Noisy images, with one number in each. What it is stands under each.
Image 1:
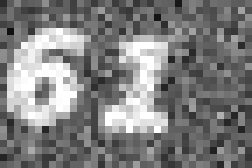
61
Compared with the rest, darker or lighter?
lighter
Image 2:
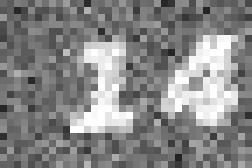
14
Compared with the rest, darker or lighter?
lighter
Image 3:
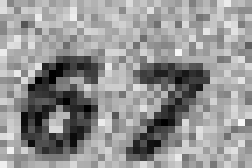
67
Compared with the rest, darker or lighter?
darker
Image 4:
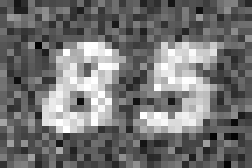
85
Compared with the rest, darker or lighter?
lighter
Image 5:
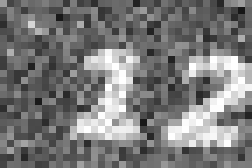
12
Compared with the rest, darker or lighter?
lighter
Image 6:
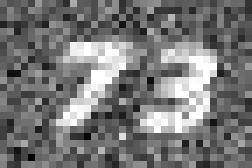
73
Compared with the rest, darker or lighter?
lighter
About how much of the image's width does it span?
two thirds
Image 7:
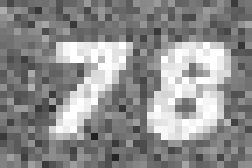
78
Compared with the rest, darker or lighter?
lighter
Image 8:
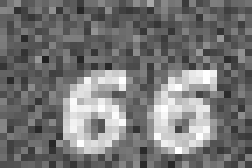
66
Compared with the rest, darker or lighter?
lighter
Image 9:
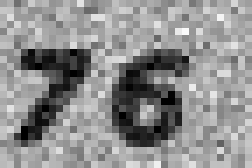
76
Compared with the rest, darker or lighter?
darker
